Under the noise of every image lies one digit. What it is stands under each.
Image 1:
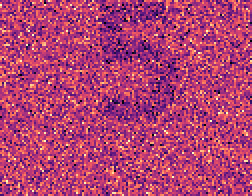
5
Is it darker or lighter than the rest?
darker
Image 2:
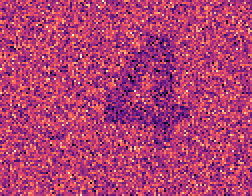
4
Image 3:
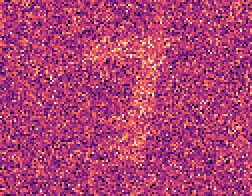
7
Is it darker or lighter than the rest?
lighter
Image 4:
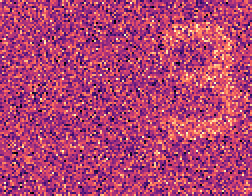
3
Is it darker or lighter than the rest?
lighter
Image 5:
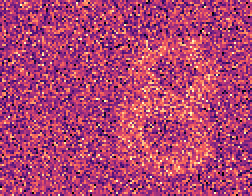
8
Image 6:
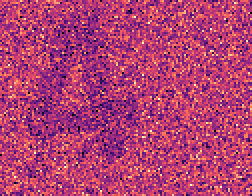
4
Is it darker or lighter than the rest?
darker
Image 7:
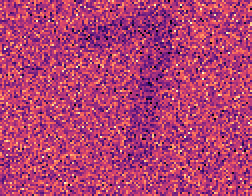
7
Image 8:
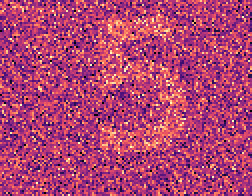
5
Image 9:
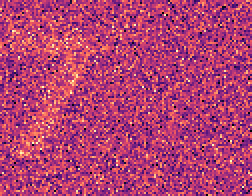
7
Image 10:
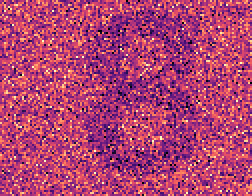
8
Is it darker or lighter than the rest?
darker
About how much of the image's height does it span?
nearly all
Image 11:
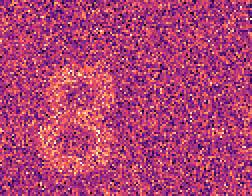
8
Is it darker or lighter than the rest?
lighter
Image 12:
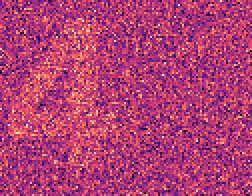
4
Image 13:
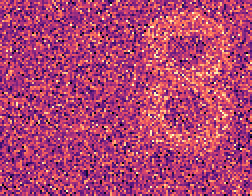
8
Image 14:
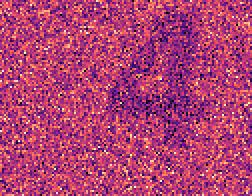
4
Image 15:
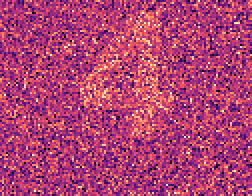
4
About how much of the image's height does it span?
two thirds
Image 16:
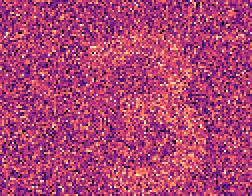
3
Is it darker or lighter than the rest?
lighter
